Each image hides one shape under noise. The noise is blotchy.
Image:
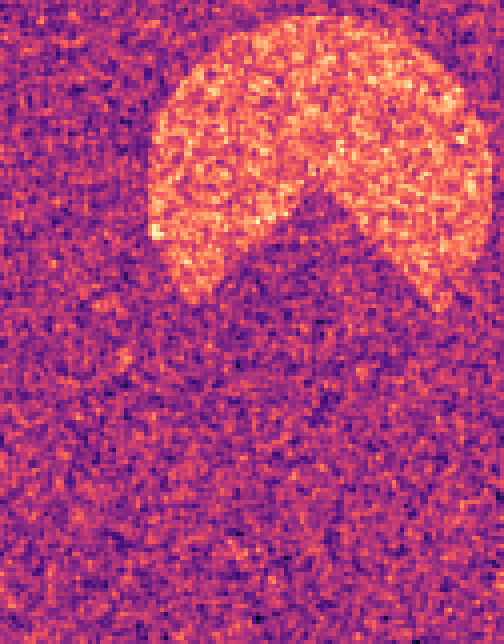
disc with a wedge cut out
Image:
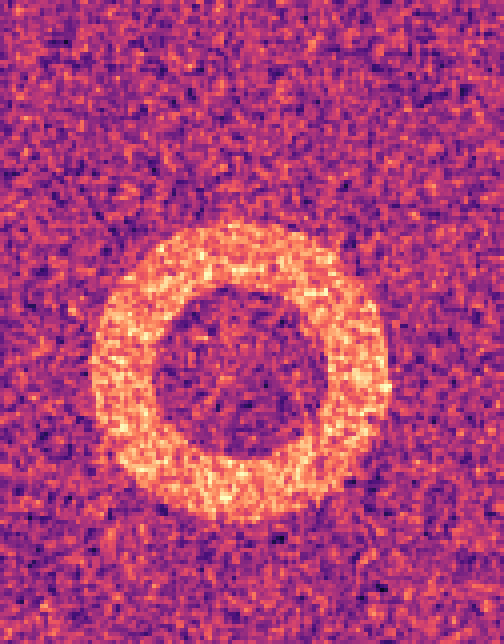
ring
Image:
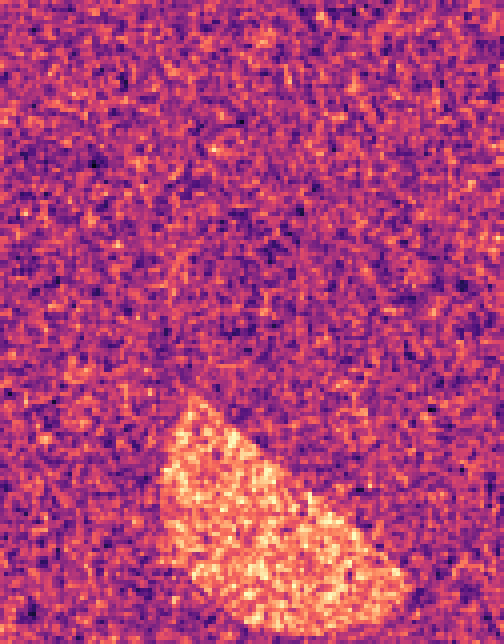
half disc
